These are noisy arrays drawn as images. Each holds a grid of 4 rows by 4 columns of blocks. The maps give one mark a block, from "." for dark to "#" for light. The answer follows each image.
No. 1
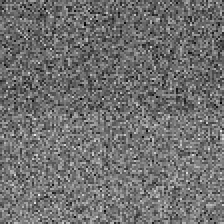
. . . .
. . . .
# # # #
# # # #
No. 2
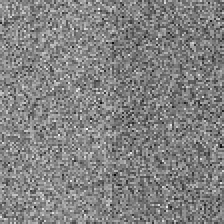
# # . .
# # . .
# # . .
# # . .
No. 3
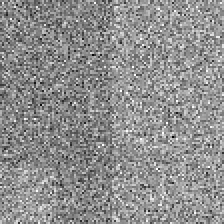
. . # #
. . # #
. . # #
# . # #
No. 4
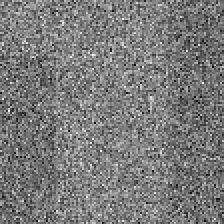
# # # .
. # # .
. # # .
. # # .
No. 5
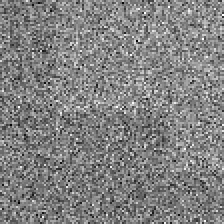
. # # #
. # # #
. . . #
. . . .
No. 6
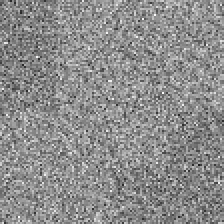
. # # #
. # # #
# # # .
# # . .
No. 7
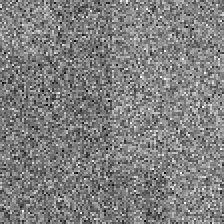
# . # #
. . # #
. . # #
. . . #
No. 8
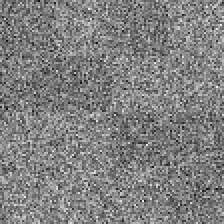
. # . #
. . # #
# # . .
# # # .
